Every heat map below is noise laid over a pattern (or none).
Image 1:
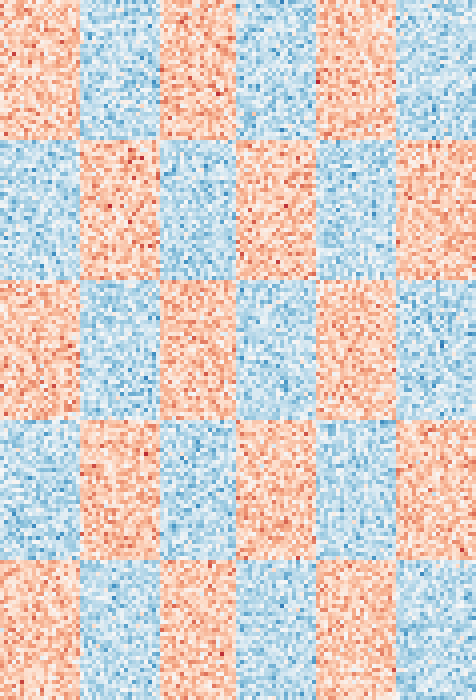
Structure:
a checkerboard
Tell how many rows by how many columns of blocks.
5 by 6
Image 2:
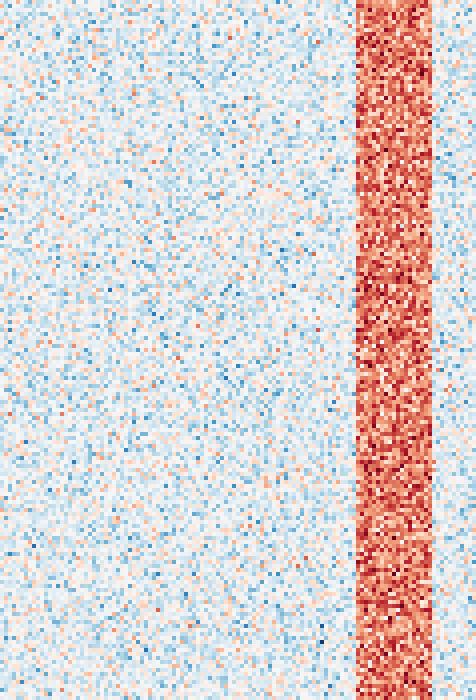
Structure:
one band of columns
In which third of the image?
right
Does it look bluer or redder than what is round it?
redder
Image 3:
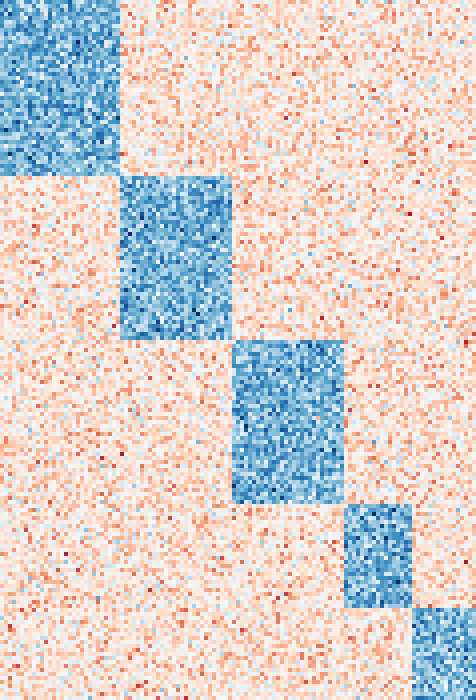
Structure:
blocks along the diagonal
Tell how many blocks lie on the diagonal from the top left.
5
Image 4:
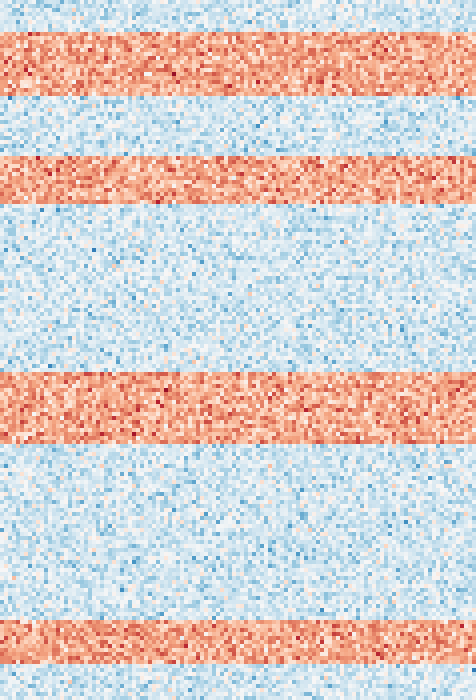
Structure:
bands of rows
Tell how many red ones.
4
